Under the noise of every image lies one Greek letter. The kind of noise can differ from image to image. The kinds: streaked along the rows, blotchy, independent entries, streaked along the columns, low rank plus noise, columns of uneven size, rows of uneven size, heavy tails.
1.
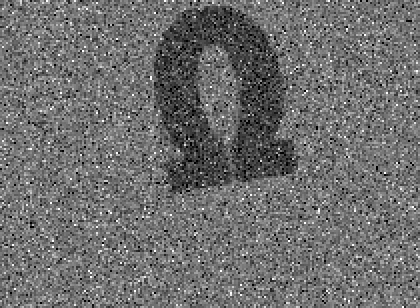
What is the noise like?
heavy tails
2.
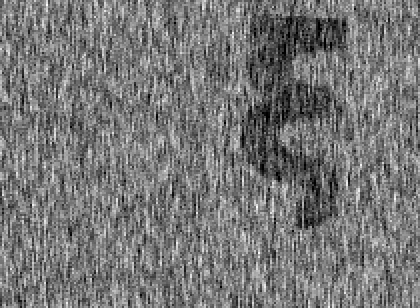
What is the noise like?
streaked along the columns
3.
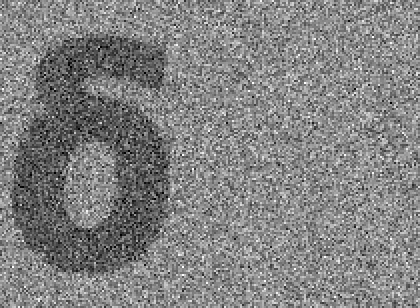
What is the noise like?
independent entries
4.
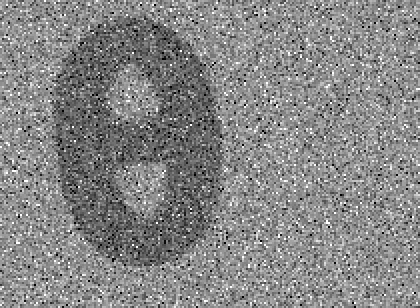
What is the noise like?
heavy tails
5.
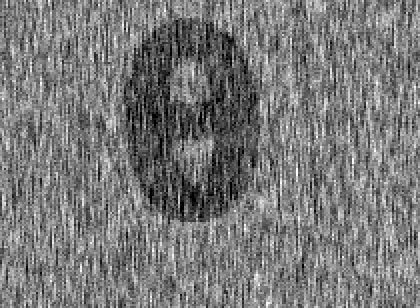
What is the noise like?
streaked along the columns
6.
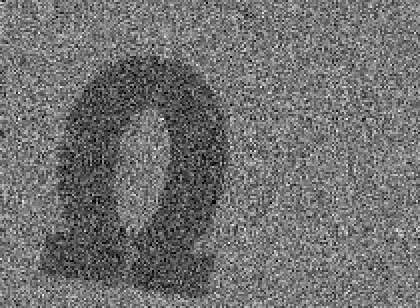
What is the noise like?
low rank plus noise
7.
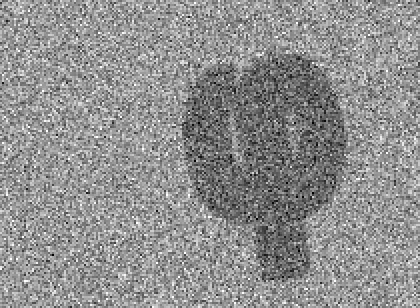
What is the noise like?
independent entries
